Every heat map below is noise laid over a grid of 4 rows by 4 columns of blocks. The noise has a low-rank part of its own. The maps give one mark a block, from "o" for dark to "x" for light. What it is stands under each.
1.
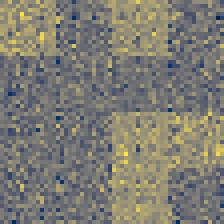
xoxo
oooo
ooxx
ooxo
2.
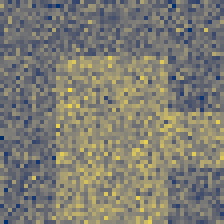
oooo
oxxo
oxxx
oxxo
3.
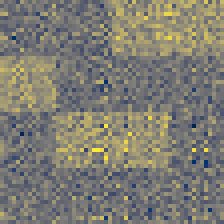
ooxx
xooo
oxxo
oooo
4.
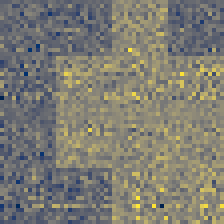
ooxo
oxxx
oxxx
ooxx
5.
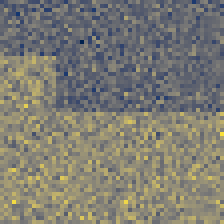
oooo
xooo
xxxx
xxxx
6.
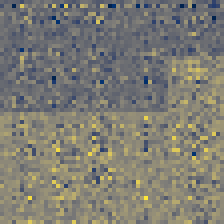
oooo
ooox
xxxx
xxxx
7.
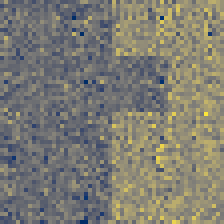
ooxx
ooox
ooxx
ooxx
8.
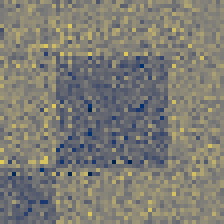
xxxx
xoox
xoox
oxxx
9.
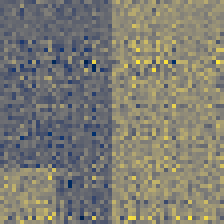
ooxx
ooxx
ooxx
xoxx
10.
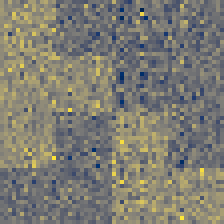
xooo
xxoo
xoxo
ooxx
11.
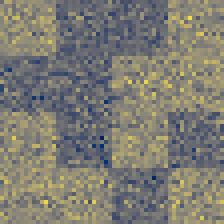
xoox
ooxx
xoxo
xxox
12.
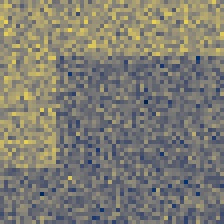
xxxx
xooo
xooo
oooo
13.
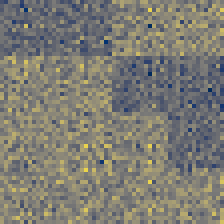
ooxx
xxoo
xxxo
xxxx
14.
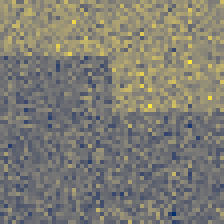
xxxx
ooxx
oooo
oooo
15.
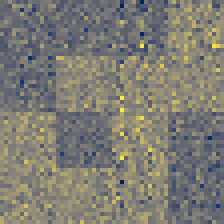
ooox
oxxx
xoxo
xxxo
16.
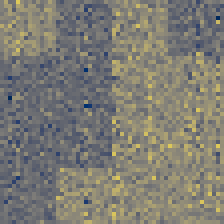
xoxo
ooxx
ooxx
oxxx
